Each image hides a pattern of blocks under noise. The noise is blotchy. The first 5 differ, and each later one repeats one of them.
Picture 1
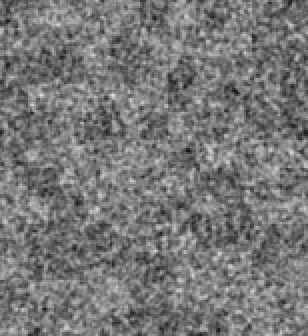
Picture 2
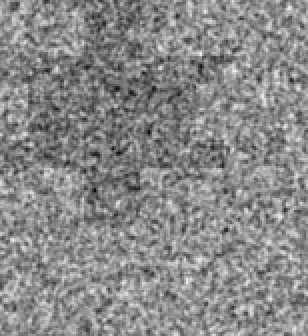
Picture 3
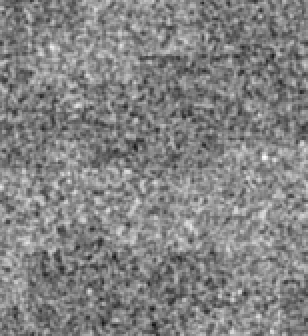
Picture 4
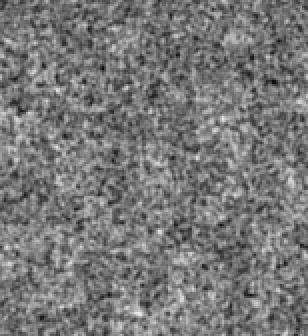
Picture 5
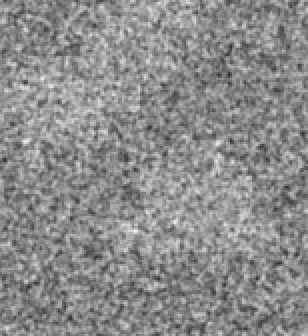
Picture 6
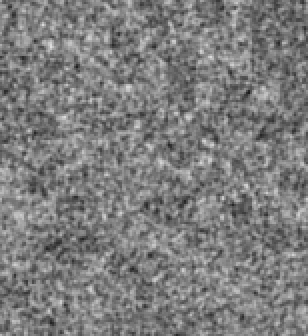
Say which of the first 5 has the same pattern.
1
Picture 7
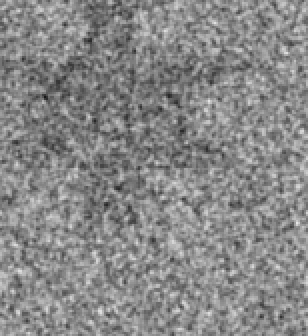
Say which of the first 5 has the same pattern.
2
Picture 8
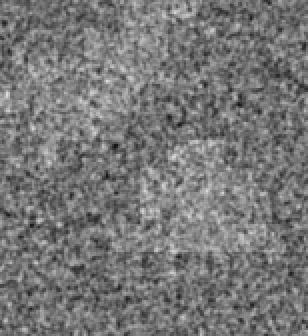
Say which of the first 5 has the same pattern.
5
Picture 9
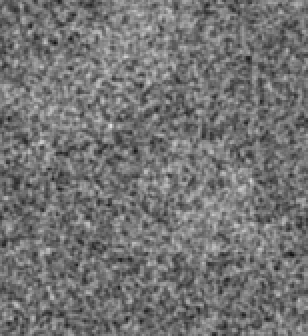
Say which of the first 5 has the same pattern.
5
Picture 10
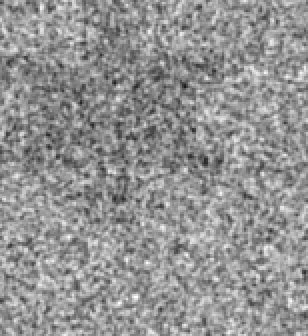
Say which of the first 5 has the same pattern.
2
